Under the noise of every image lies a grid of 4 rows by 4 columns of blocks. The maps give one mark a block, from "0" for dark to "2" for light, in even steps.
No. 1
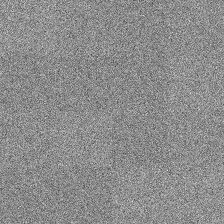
2101
0002
1201
0022
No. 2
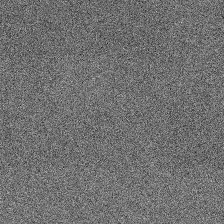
0001
1211
1110
2222
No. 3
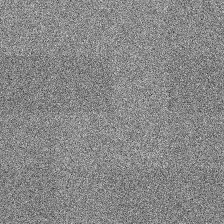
2221
0020
1221
0100
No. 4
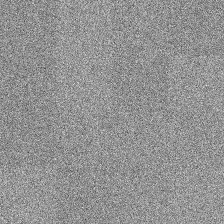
0210
0202
0111
2012
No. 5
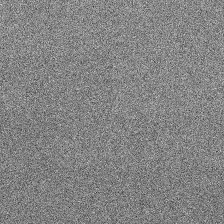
2222
1122
0111
0000
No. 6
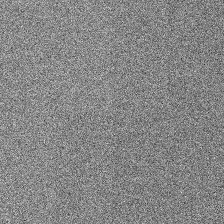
2210
2210
2100
2100
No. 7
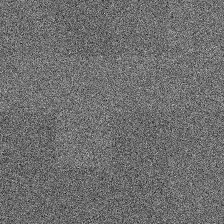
1012
2222
0201
0001
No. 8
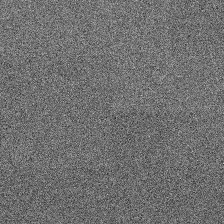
2221
1122
1101
0000
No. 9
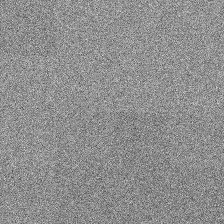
1222
2222
2101
1000
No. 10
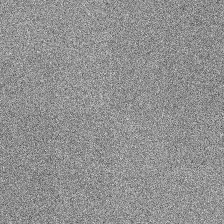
2210
1210
0121
0122
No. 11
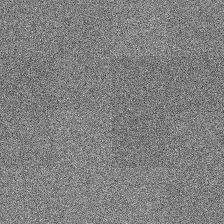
1121
0100
1201
2221
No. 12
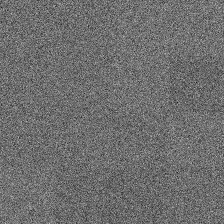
1122
1120
1112
2001
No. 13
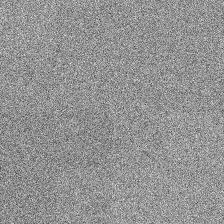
2111
1111
0012
0122
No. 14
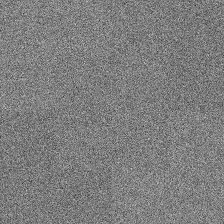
2210
2110
0112
0022
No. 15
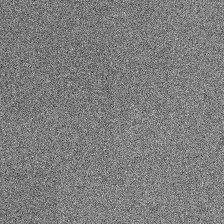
0012
0012
1122
0222
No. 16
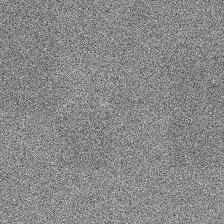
0111
0210
2020
2222
